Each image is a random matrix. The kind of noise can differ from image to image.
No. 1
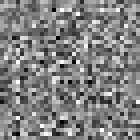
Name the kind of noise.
low rank plus noise
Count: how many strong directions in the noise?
two
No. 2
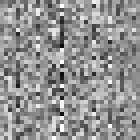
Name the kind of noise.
columns of uneven size
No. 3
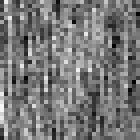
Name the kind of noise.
streaked along the columns
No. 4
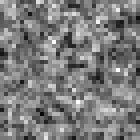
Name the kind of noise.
blotchy
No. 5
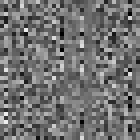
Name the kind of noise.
columns of uneven size
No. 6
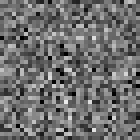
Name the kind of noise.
low rank plus noise
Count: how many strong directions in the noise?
three or four
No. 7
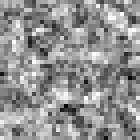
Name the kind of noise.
blotchy
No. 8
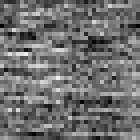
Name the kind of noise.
streaked along the rows
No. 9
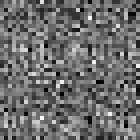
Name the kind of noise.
low rank plus noise
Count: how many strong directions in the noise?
three or four
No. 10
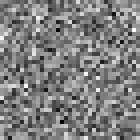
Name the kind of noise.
independent entries
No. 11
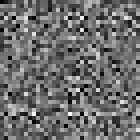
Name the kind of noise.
low rank plus noise
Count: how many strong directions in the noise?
one
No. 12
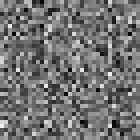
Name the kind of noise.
low rank plus noise
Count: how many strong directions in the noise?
three or four
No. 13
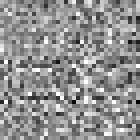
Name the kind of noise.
low rank plus noise
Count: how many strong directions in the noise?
three or four
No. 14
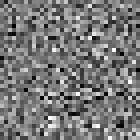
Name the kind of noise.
low rank plus noise
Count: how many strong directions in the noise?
one
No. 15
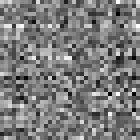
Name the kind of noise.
low rank plus noise
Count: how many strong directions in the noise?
three or four
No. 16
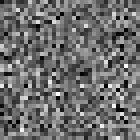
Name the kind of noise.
low rank plus noise
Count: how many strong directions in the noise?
five to eight
